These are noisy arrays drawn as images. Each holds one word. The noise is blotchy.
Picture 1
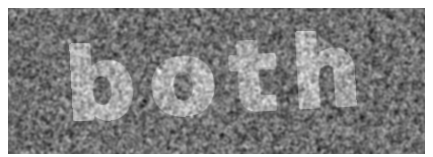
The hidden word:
both
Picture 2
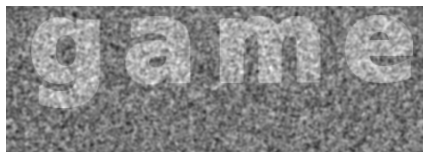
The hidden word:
game
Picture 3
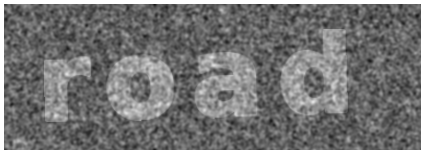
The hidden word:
road
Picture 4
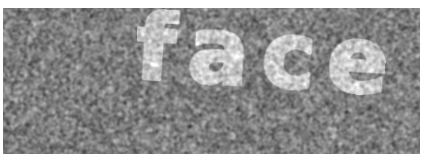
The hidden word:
face
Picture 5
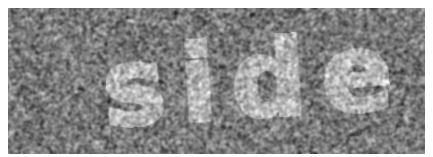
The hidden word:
side
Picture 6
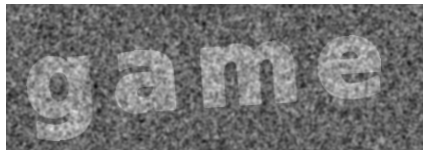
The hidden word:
game
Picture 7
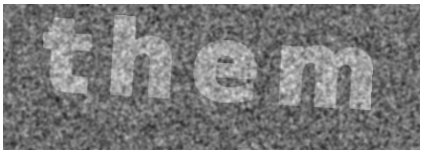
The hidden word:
them
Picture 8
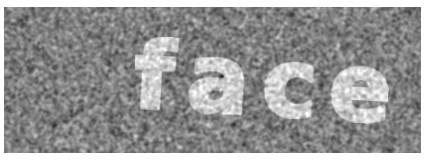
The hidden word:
face
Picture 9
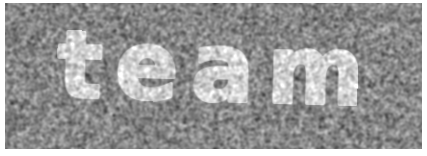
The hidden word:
team
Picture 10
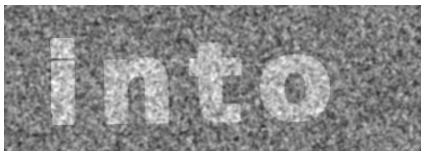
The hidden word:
into
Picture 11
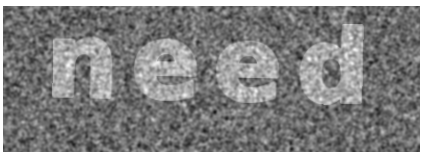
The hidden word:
need
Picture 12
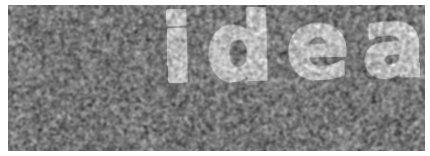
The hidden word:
idea
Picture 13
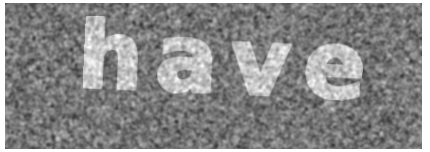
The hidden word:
have
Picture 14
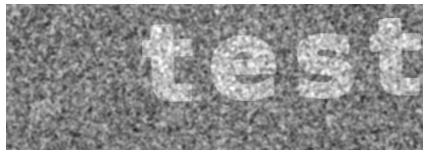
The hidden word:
test
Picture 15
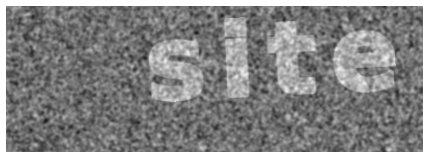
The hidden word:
site
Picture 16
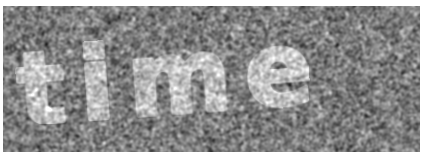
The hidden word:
time
